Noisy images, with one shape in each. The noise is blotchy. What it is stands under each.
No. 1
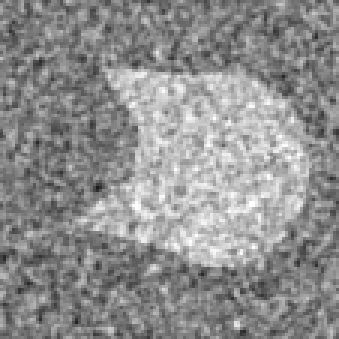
cat's head
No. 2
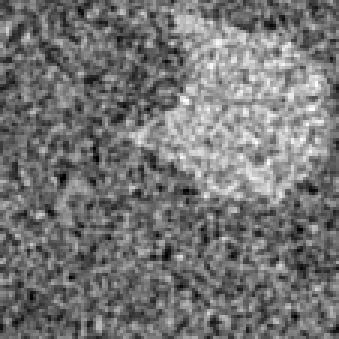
cat's head
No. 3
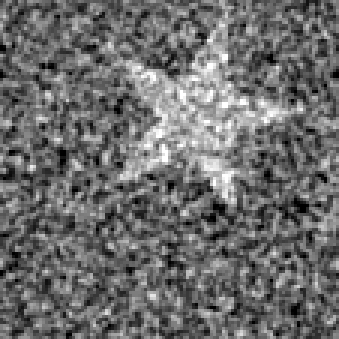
star
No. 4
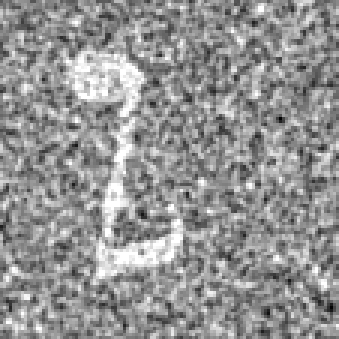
musical note
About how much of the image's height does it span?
two thirds
